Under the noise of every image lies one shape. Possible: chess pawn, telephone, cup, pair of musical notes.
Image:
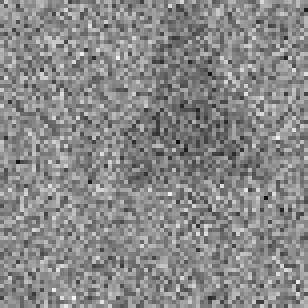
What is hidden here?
dark chess pawn
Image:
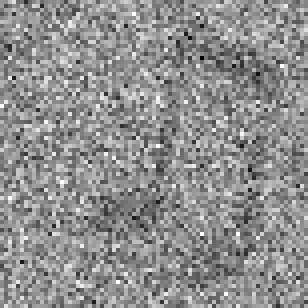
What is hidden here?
dark pair of musical notes
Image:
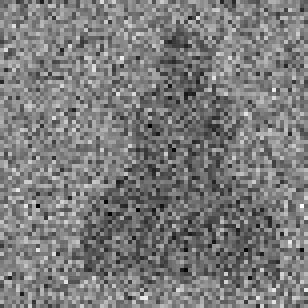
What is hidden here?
dark chess pawn
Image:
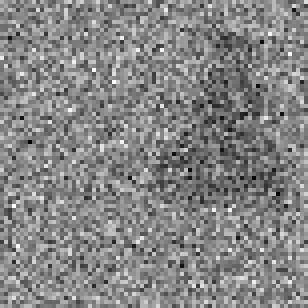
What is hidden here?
dark chess pawn
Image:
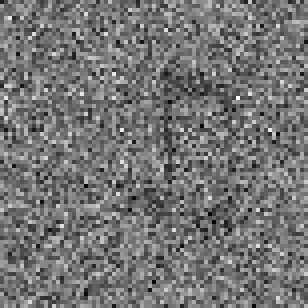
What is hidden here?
dark pair of musical notes
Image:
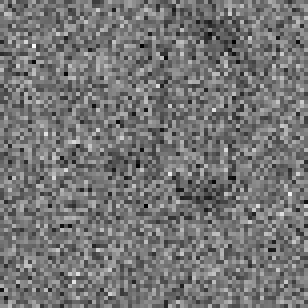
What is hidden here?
dark pair of musical notes
